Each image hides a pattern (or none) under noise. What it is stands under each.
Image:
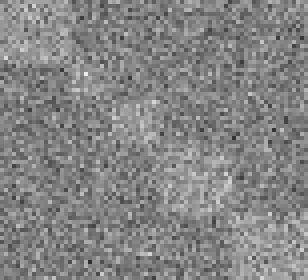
blocks along the diagonal
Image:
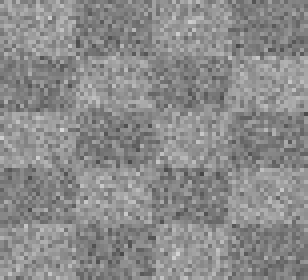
a checkerboard
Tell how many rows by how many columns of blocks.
5 by 4
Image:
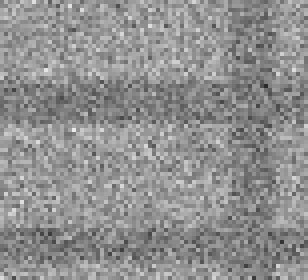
bands of rows crossing bands of columns
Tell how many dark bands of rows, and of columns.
2 and 1
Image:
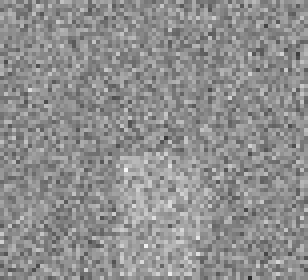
one block
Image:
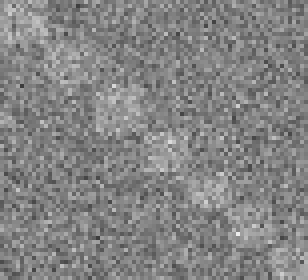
blocks along the diagonal
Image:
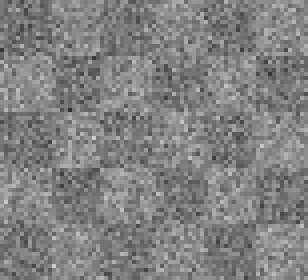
a checkerboard
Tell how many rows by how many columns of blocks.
5 by 6
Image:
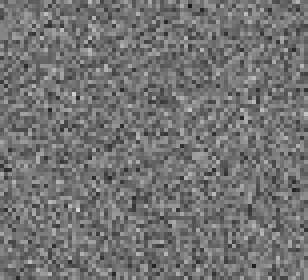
only noise
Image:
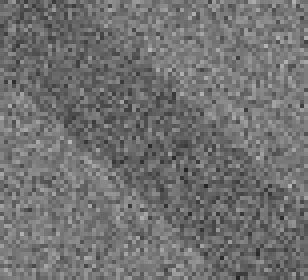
a diagonal band
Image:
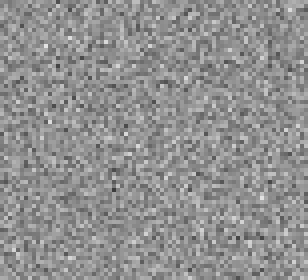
only noise
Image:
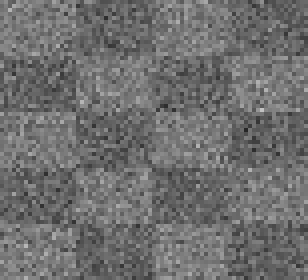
a checkerboard
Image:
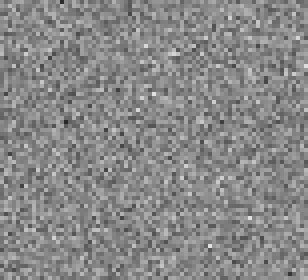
only noise
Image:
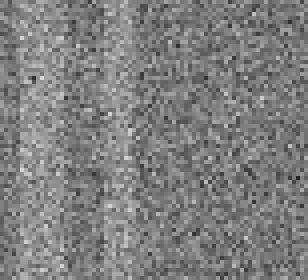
bands of columns
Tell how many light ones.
2
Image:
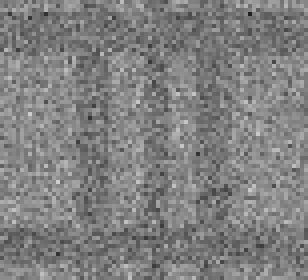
bands of rows crossing bands of columns
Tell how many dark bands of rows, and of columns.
2 and 3
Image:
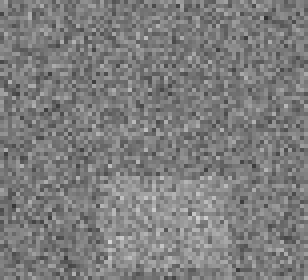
one block
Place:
bottom middle
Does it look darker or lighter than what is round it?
lighter
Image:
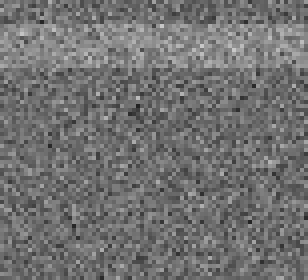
one band of rows
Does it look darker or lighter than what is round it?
lighter
